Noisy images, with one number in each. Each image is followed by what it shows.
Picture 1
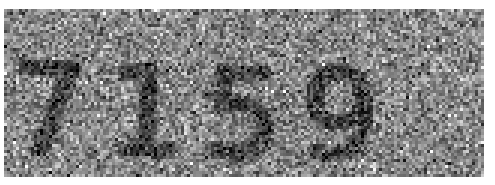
7159
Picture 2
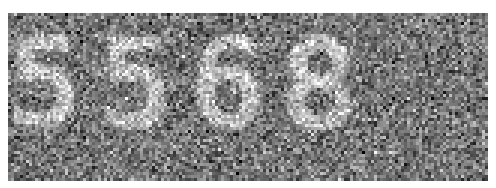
5568
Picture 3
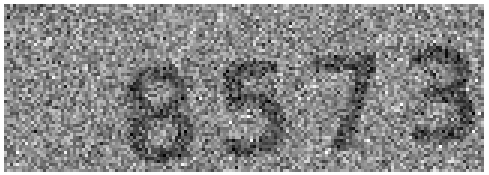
8573
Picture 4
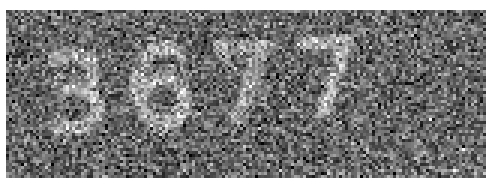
3677
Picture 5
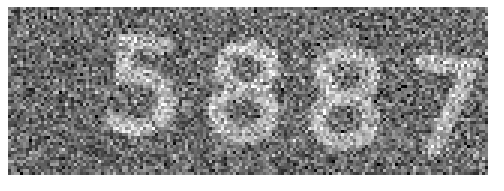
5887
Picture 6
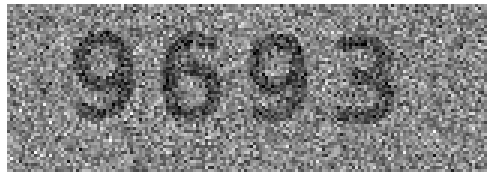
9693
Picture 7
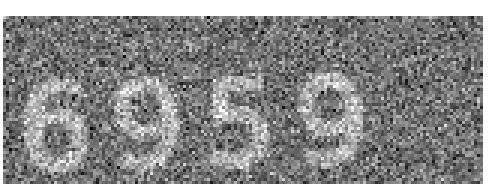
6959
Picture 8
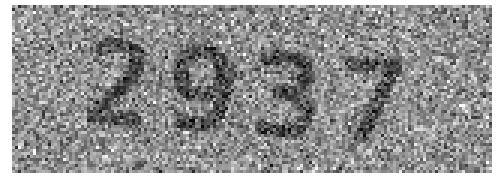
2937
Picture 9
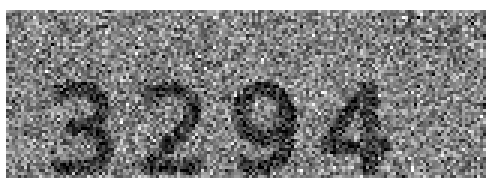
3294
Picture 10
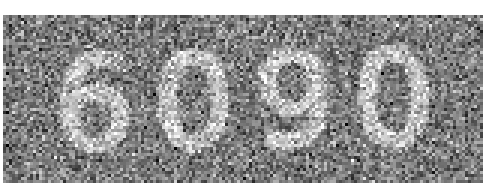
6090
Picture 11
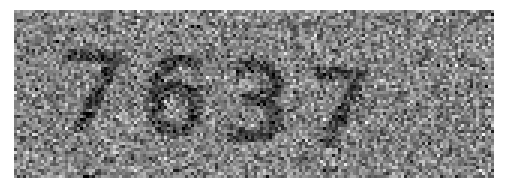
7637
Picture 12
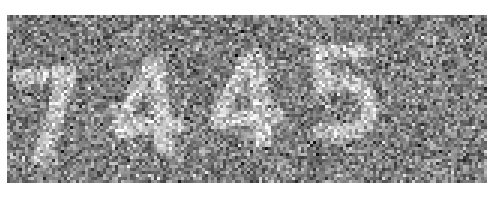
7445
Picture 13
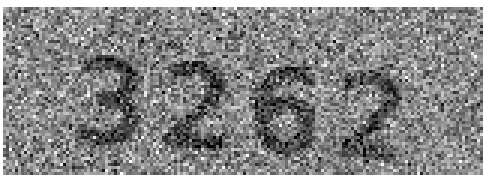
3262
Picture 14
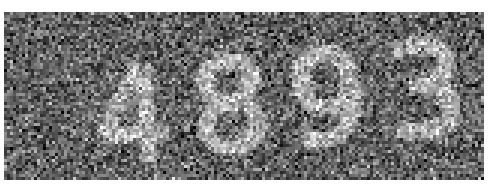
4893
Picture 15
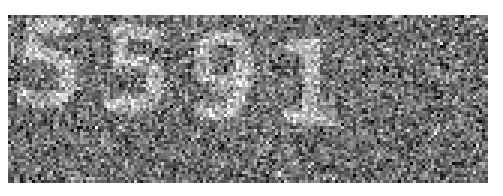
5591
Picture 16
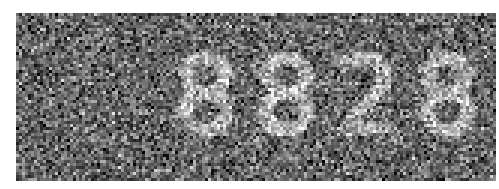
8828
